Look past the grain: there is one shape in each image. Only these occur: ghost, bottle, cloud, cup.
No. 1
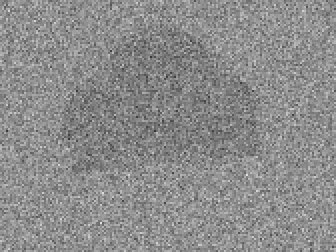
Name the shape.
cloud
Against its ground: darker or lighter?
darker
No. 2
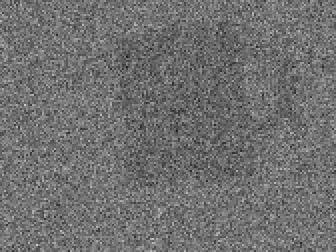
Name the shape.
cup
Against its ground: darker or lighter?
darker
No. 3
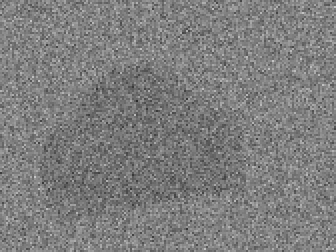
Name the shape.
cloud
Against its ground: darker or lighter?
darker
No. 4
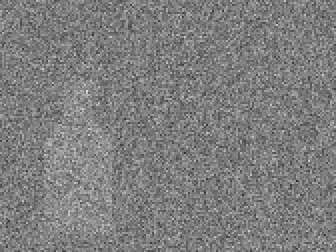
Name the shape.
bottle
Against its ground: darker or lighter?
lighter
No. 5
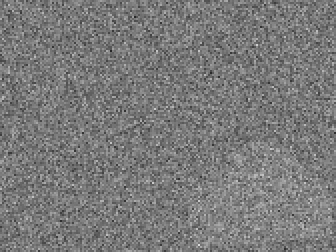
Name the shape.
cloud
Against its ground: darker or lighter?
lighter
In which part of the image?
bottom right
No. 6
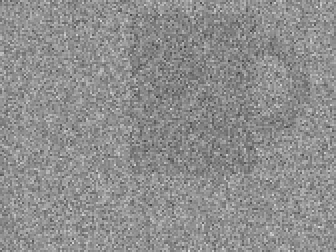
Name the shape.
cup
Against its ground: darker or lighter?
darker
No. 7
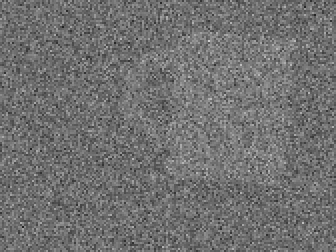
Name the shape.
cup
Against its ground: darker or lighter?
lighter
